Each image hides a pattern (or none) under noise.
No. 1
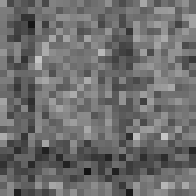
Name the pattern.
bands of rows crossing bands of columns
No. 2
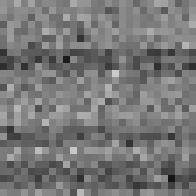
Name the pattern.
bands of rows
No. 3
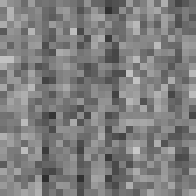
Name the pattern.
bands of columns
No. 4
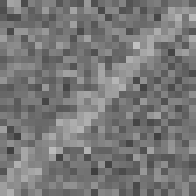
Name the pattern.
a diagonal band
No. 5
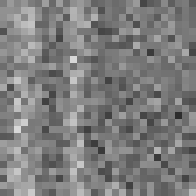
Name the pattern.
bands of columns
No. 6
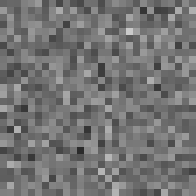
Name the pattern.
only noise
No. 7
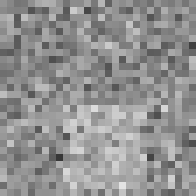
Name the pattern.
one block
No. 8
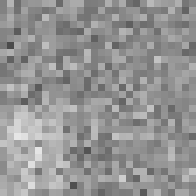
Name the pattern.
one block
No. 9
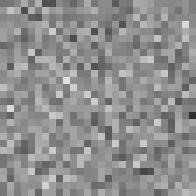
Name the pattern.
only noise
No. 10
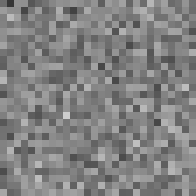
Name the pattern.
only noise
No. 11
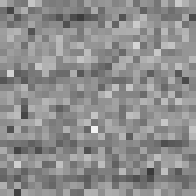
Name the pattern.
bands of rows
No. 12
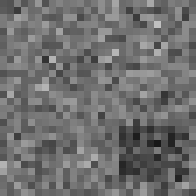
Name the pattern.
one block
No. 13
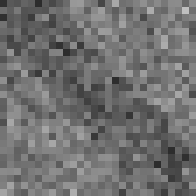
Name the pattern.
a diagonal band
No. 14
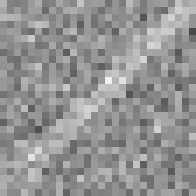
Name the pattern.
a diagonal band
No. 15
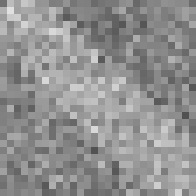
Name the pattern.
a diagonal band
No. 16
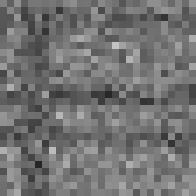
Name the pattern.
bands of rows crossing bands of columns
